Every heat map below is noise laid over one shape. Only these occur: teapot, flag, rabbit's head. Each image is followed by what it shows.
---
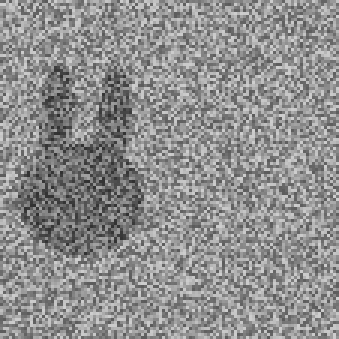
dark rabbit's head
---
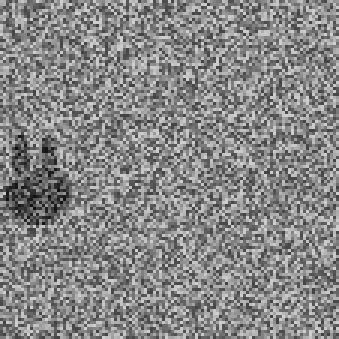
dark rabbit's head, middle left
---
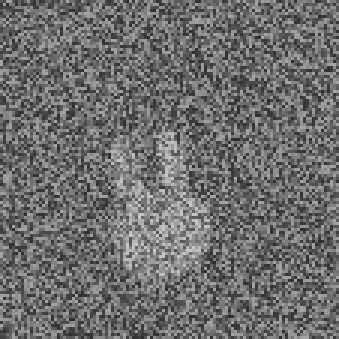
light rabbit's head
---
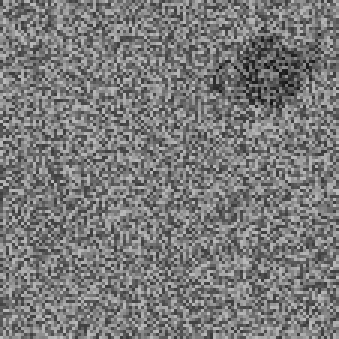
dark teapot, top right
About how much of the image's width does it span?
a third
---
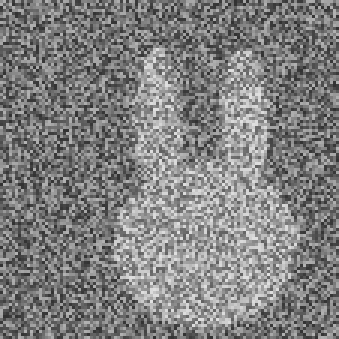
light rabbit's head
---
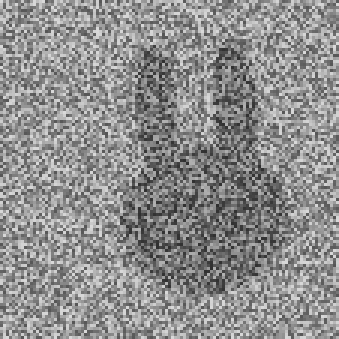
dark rabbit's head
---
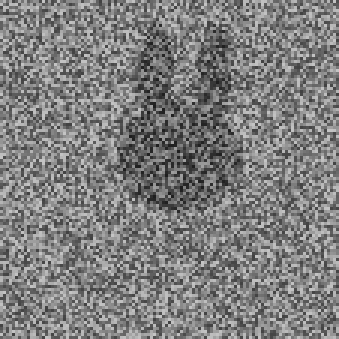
dark rabbit's head
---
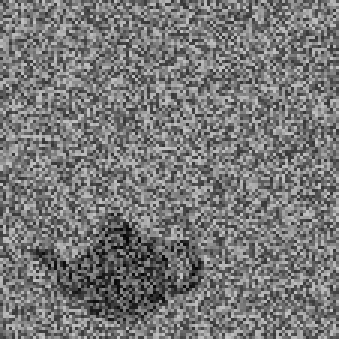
dark teapot
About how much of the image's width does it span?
half
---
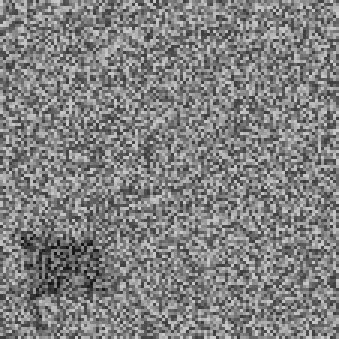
dark flag, bottom left
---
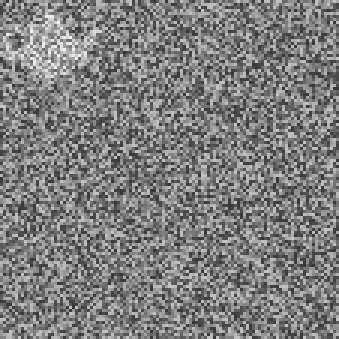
light teapot, top left
